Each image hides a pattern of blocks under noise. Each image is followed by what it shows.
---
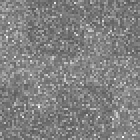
the same after a half turn
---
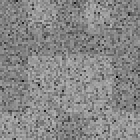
left and right mirror each other
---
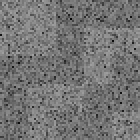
mirrored about the diagonal from the top left
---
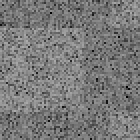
top and bottom mirror each other
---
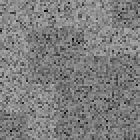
mirrored about the diagonal from the top left
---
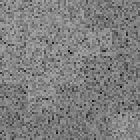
mirrored about the diagonal from the top left
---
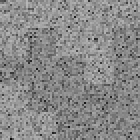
no symmetry
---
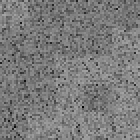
mirrored about the diagonal from the top left
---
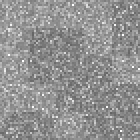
mirrored about the diagonal from the top left
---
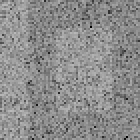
top and bottom mirror each other
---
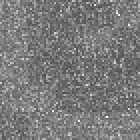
mirrored about the diagonal from the bottom left
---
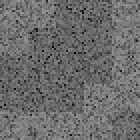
mirrored about the diagonal from the top left
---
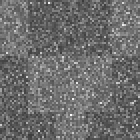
left and right mirror each other
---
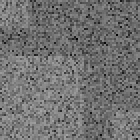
mirrored about the diagonal from the bottom left
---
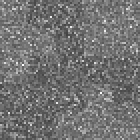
mirrored about the diagonal from the bottom left
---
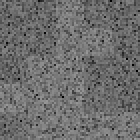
no symmetry
